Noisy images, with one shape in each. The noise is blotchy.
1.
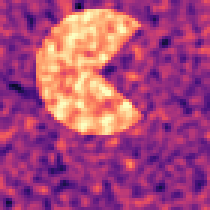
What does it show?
light disc with a wedge cut out
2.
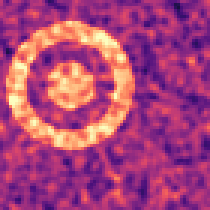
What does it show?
light bullseye
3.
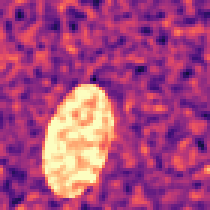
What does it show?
light ellipse
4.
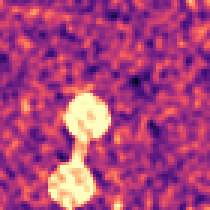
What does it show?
light dumbbell
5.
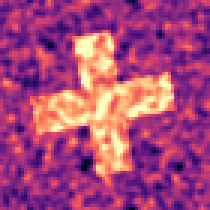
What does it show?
light cross
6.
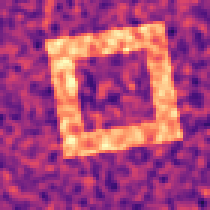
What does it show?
light square frame
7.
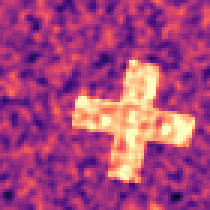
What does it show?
light cross
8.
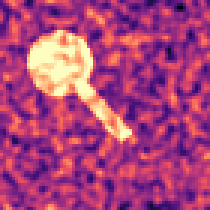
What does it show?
light lollipop
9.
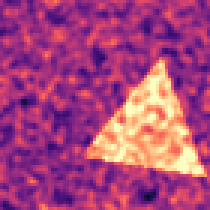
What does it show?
light triangle
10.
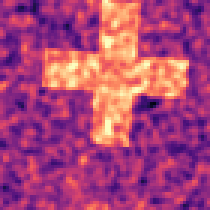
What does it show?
light cross
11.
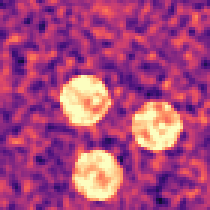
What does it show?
light three dots
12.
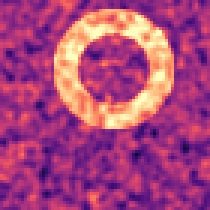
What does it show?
light ring
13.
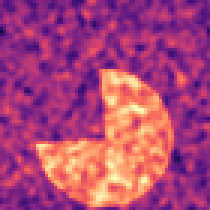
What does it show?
light disc with a wedge cut out
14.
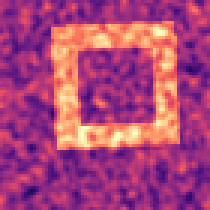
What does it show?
light square frame
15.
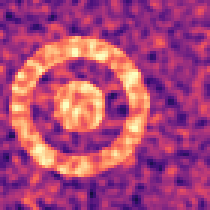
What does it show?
light bullseye
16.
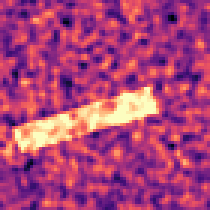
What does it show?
light bar
